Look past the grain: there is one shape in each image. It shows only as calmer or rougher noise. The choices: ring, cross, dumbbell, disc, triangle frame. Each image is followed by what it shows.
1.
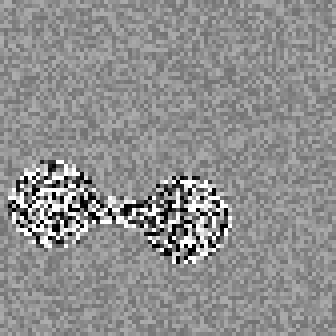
dumbbell
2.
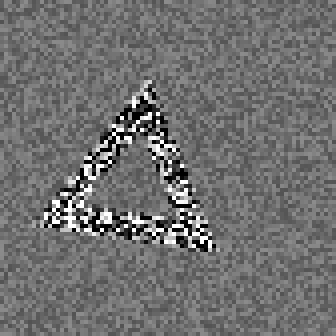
triangle frame
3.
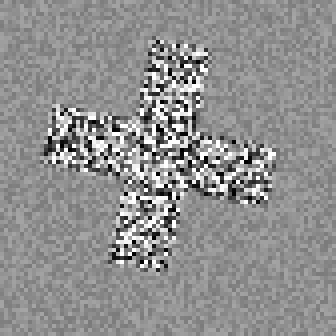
cross
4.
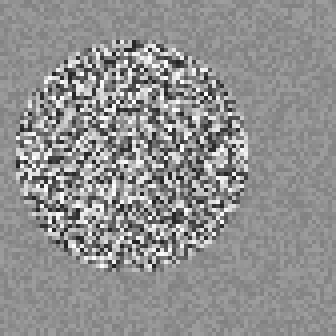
disc
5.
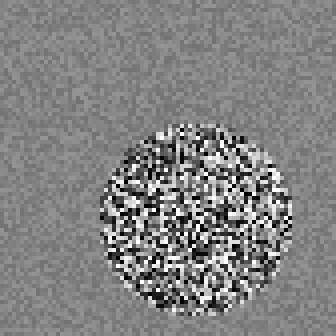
disc
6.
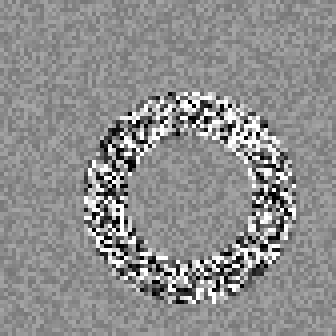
ring
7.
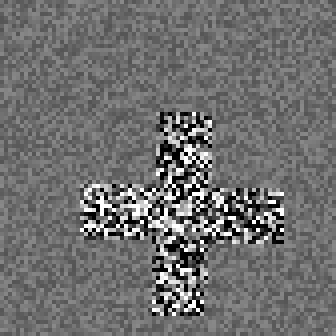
cross
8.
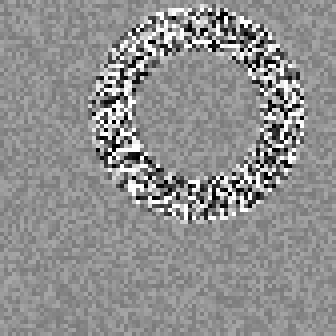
ring
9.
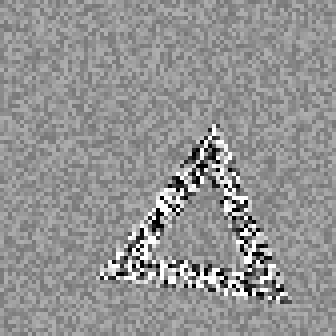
triangle frame
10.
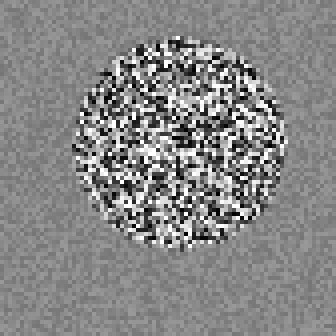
disc
